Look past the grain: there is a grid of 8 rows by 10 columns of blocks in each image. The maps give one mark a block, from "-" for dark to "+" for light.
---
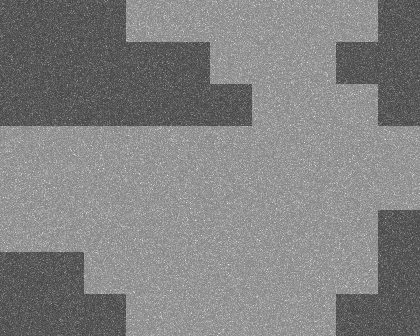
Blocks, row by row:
---++++++-
-----+++--
------+++-
++++++++++
++++++++++
+++++++++-
--+++++++-
---+++++--
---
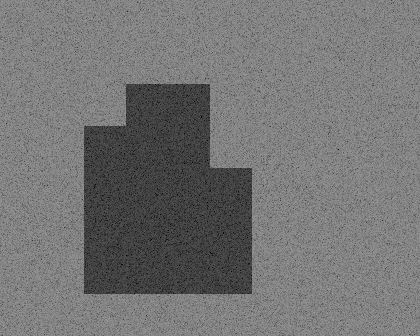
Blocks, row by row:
++++++++++
++++++++++
+++--+++++
++---+++++
++----++++
++----++++
++----++++
++++++++++
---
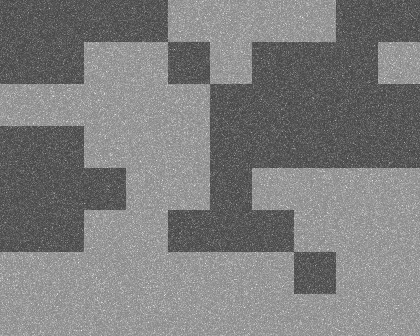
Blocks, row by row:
----++++--
--++-+---+
+++++-----
--+++-----
---++-++++
--++---+++
+++++++-++
++++++++++
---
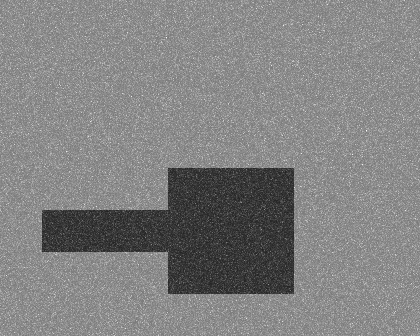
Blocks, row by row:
++++++++++
++++++++++
++++++++++
++++++++++
++++---+++
+------+++
++++---+++
++++++++++
